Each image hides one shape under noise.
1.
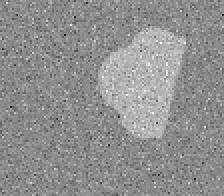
cloud
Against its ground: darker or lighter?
lighter
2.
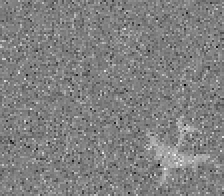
airplane
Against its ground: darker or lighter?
lighter
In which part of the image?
bottom right
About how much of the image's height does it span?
a third
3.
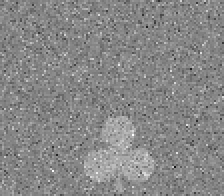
club
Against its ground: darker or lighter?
lighter
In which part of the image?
bottom middle
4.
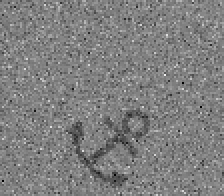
anchor
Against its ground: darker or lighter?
darker
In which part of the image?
bottom middle
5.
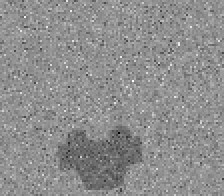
car
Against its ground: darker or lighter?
darker
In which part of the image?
bottom middle
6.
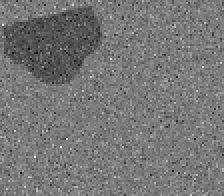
cloud
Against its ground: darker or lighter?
darker
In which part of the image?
top left
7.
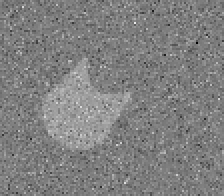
cat's head
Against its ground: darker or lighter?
lighter
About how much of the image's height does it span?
half
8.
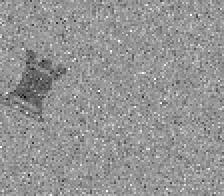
chess rook
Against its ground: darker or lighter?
darker
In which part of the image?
middle left
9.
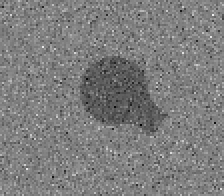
light bulb
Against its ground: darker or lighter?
darker
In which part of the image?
centre
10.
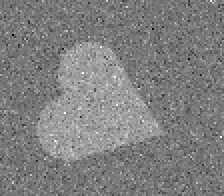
heart
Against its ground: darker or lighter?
lighter
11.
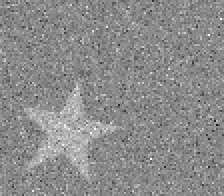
star
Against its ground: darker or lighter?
lighter
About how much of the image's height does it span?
half
